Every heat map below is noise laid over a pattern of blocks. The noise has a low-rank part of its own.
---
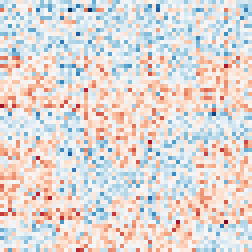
left and right mirror each other
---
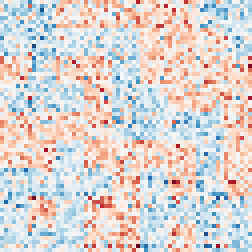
mirrored about the diagonal from the bottom left
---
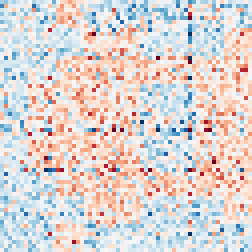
top and bottom mirror each other
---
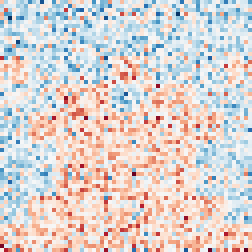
left and right mirror each other
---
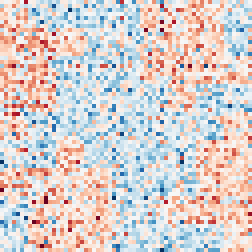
the same after a half turn
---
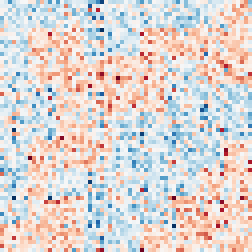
mirrored about the diagonal from the top left
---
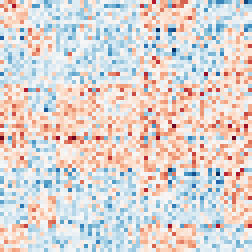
top and bottom mirror each other
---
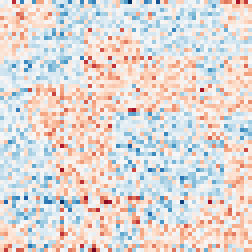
mirrored about the diagonal from the top left
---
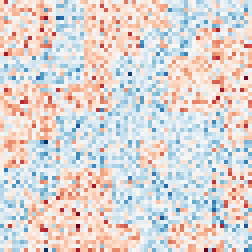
mirrored about the diagonal from the top left
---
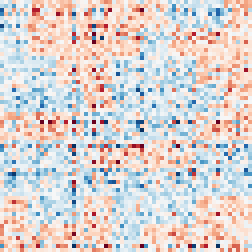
no symmetry
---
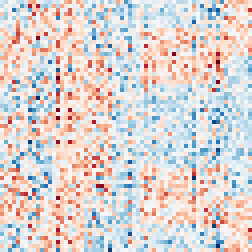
top and bottom mirror each other
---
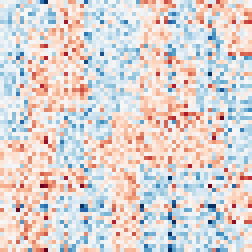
no symmetry
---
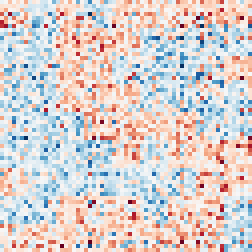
no symmetry
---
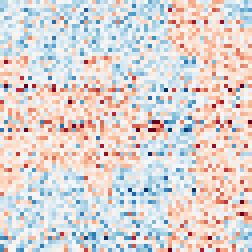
top and bottom mirror each other
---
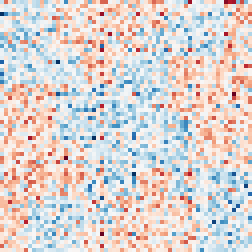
the same after a half turn
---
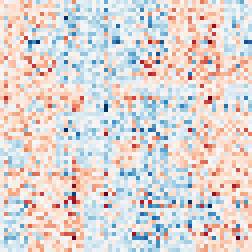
the same after a half turn
